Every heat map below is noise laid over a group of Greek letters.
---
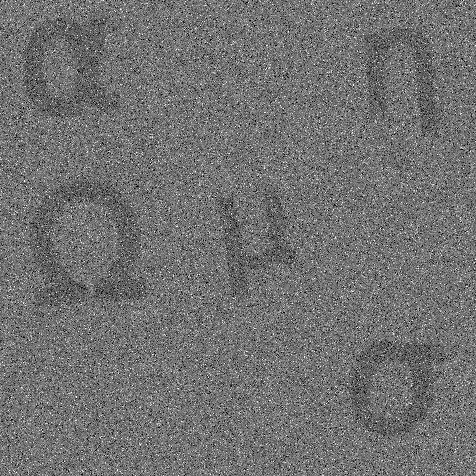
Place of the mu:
centre
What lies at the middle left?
omega
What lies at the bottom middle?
nothing
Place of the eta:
top right
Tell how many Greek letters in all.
5
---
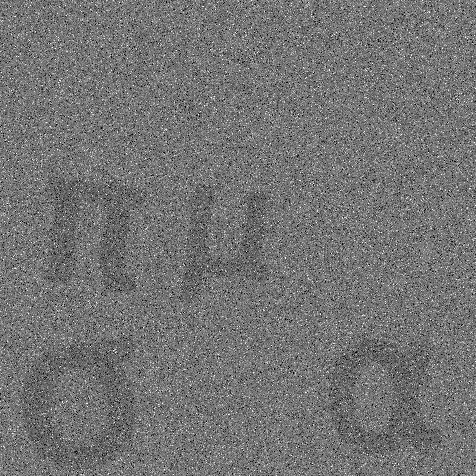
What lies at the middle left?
pi
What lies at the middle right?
nothing
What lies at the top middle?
nothing
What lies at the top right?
nothing
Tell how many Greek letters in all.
4
